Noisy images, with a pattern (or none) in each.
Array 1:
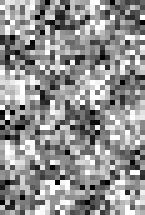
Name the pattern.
a checkerboard
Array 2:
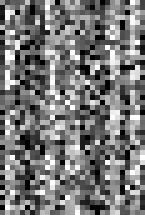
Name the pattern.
bands of columns
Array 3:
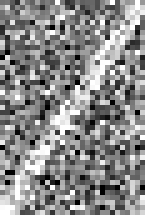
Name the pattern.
a diagonal band
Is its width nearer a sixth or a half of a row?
a sixth
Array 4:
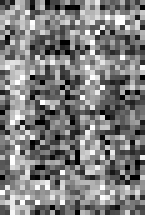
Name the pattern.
bands of rows crossing bands of columns
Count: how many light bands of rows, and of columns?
3 and 2
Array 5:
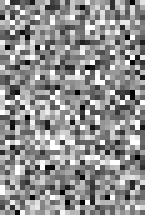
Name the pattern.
only noise
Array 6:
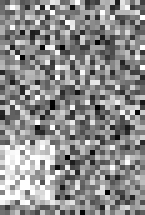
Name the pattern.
one block
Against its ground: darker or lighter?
lighter
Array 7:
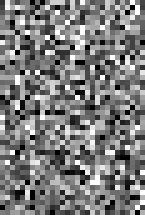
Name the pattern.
only noise
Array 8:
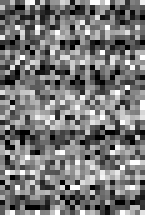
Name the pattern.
bands of rows
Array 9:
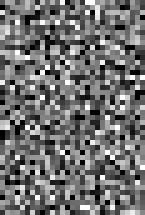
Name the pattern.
only noise
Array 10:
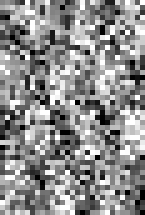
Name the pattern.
a checkerboard
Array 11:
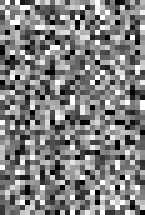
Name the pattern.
only noise
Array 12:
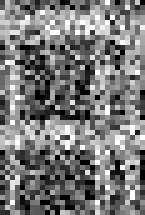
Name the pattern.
bands of rows crossing bands of columns
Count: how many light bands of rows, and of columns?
2 and 3
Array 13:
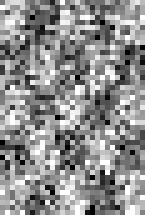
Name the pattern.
a checkerboard
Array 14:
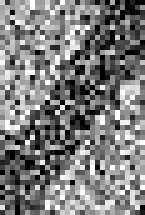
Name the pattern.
a diagonal band
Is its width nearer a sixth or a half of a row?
a half
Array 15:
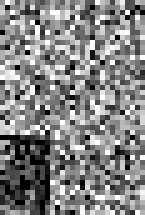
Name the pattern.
one block
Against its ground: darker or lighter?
darker
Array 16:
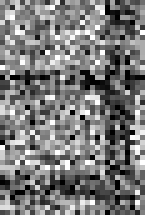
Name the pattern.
bands of rows crossing bands of columns
